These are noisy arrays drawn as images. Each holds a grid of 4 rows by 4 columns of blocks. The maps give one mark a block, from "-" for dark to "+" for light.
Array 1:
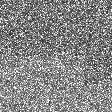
- - - -
- - - -
+ + + -
+ + + +
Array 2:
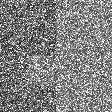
- - + +
- - + +
- + + +
- - + +
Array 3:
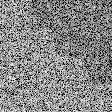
+ - - -
+ + - -
+ + + -
+ + + +
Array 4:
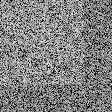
+ + + -
+ + + -
+ + + -
- - - -
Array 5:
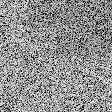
+ - - -
+ + - -
+ + + +
+ + + +
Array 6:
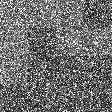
+ + + -
+ - + +
+ - - -
- - - -
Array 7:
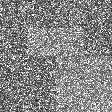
- - - -
- + + -
- - + +
- - + +
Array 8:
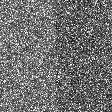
+ + - -
+ + - -
+ + - -
+ + - -
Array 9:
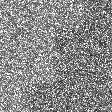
+ + + -
+ + - -
+ + - -
+ - - -
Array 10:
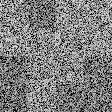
+ - + +
+ + + +
- + + -
- + - -
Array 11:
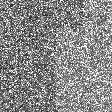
- - - +
- - + +
- - + +
- - + +
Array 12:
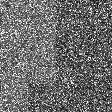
+ + - -
+ + - -
+ + - -
+ - - -
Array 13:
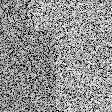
- + + +
- - + +
- - + +
- - + +
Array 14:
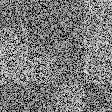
- - - +
+ - - +
+ + - +
- - + -
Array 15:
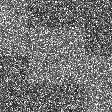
+ - - -
+ + + -
- + + +
- - - +
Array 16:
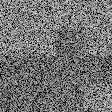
+ + + +
+ + - +
- - - -
- - - +
